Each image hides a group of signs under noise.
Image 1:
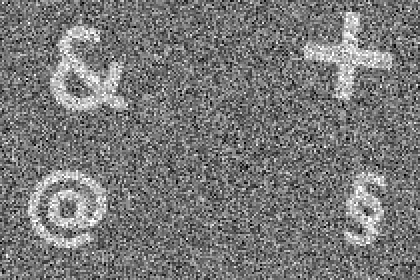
top left: light ampersand; top right: light plus sign; bottom left: light at sign; bottom right: light section sign
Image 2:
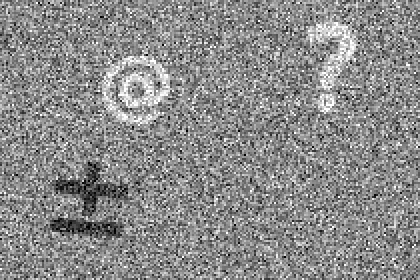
top left: light at sign; top right: light question mark; bottom left: dark plus-minus sign
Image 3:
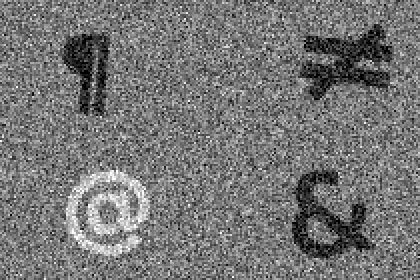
top left: dark pilcrow; top right: dark not-equal sign; bottom left: light at sign; bottom right: dark ampersand
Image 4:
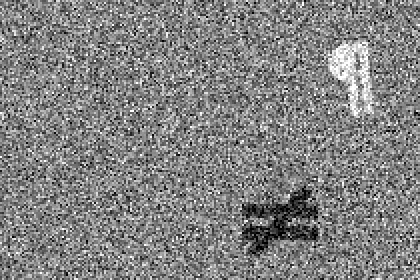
top right: light pilcrow; bottom right: dark not-equal sign
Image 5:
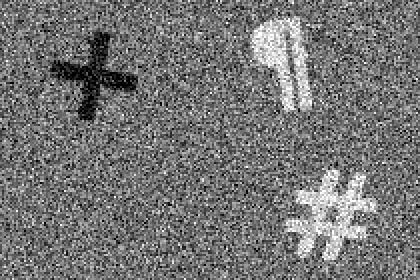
top left: dark plus sign; top right: light pilcrow; bottom right: light hash sign
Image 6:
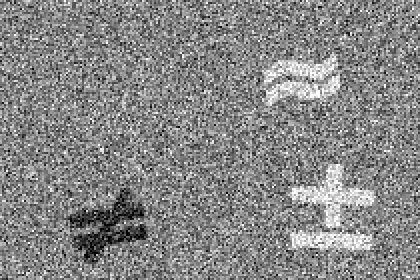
top right: light approximately sign; bottom left: dark not-equal sign; bottom right: light plus-minus sign
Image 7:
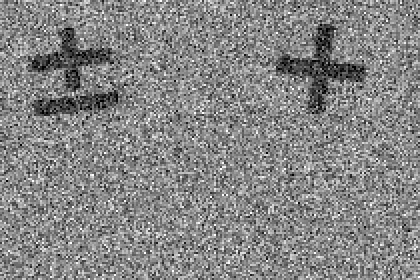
top left: dark plus-minus sign; top right: dark plus sign
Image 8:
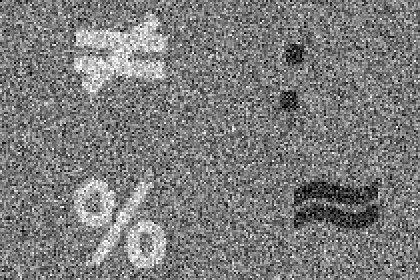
top left: light not-equal sign; top right: dark colon; bottom left: light percent sign; bottom right: dark approximately sign
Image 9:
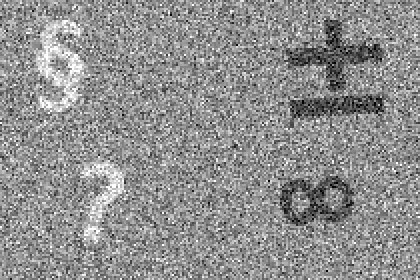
top left: light section sign; top right: dark plus-minus sign; bottom left: light question mark; bottom right: dark infinity sign
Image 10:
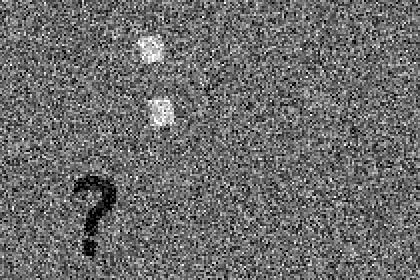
top left: light colon; bottom left: dark question mark
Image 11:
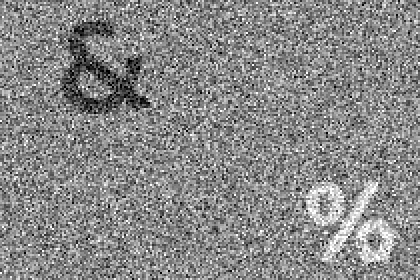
top left: dark ampersand; bottom right: light percent sign
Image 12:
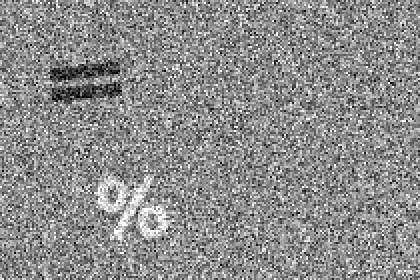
top left: dark equals sign; bottom left: light percent sign
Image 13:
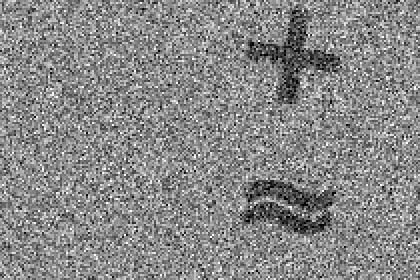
top right: dark plus sign; bottom right: dark approximately sign
